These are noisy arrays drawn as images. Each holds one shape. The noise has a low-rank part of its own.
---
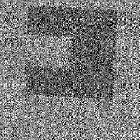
dark square with a notch
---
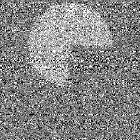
light disc with a wedge cut out
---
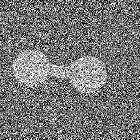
light dumbbell
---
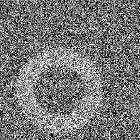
light ring
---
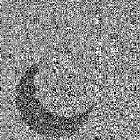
dark crescent
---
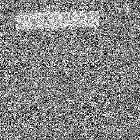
light bar
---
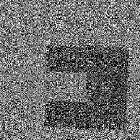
dark square with a notch
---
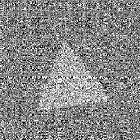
light triangle
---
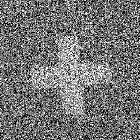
light cross
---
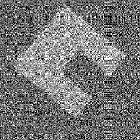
light square with a notch
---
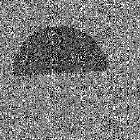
dark half disc
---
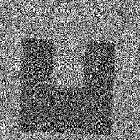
dark square with a notch
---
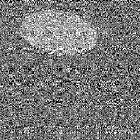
light ellipse
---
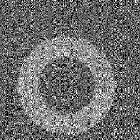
light ring
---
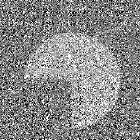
light disc with a wedge cut out
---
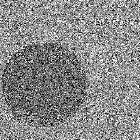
dark disc
